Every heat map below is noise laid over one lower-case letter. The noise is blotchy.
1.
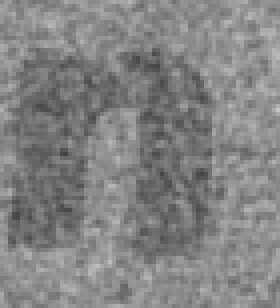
n
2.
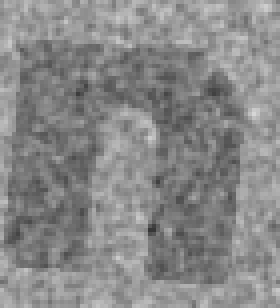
n
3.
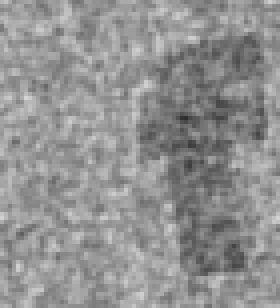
f
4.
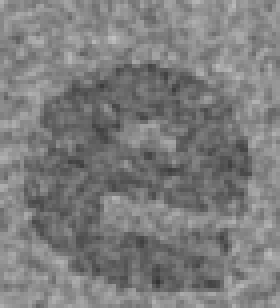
e
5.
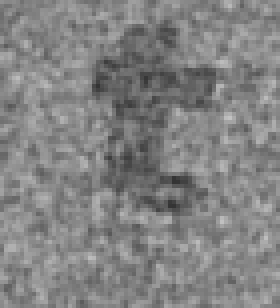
t
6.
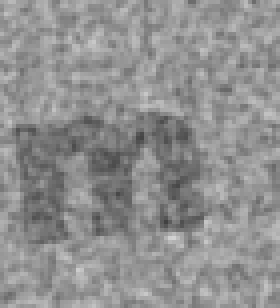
m
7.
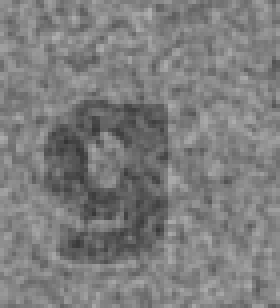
g
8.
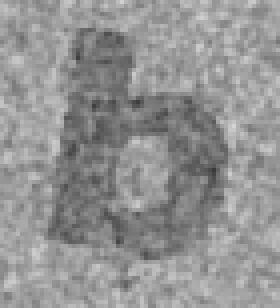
b
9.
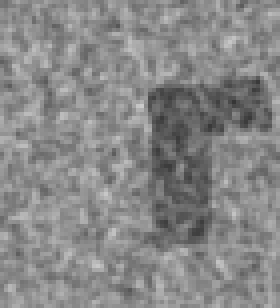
r
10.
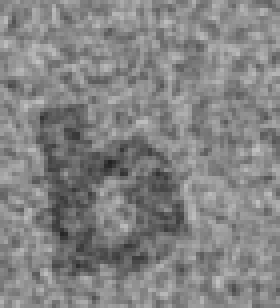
b
